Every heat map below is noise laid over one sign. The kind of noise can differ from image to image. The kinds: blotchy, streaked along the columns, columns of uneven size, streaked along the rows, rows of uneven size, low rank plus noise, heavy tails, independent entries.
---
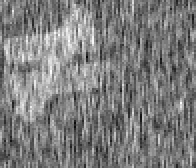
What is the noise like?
streaked along the columns
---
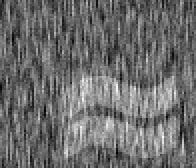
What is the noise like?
streaked along the columns
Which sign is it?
approximately sign
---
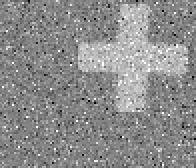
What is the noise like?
heavy tails
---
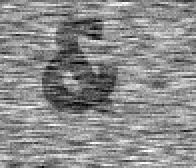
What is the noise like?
streaked along the rows
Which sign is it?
ampersand
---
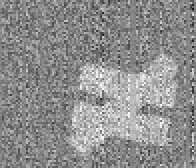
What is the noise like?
columns of uneven size
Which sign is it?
not-equal sign
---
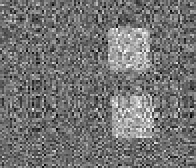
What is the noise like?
low rank plus noise
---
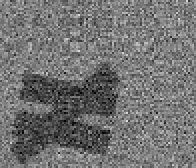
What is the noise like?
low rank plus noise
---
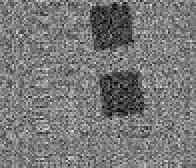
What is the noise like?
low rank plus noise
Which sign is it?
colon
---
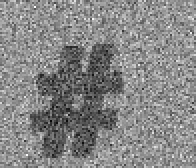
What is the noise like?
independent entries
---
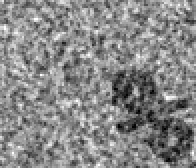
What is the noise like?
blotchy
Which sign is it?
percent sign
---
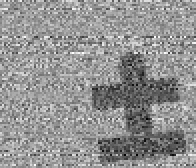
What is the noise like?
rows of uneven size
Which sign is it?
plus-minus sign
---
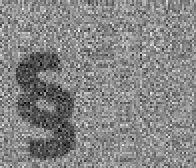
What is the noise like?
low rank plus noise
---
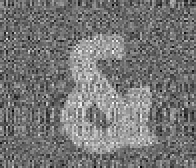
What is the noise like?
low rank plus noise
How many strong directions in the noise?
one
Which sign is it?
ampersand
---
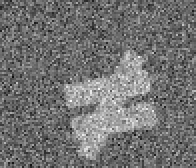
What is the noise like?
independent entries
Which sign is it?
not-equal sign
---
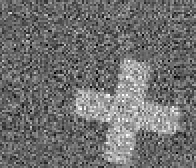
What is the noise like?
low rank plus noise
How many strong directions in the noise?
three or four
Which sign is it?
plus sign
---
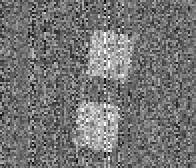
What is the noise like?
columns of uneven size
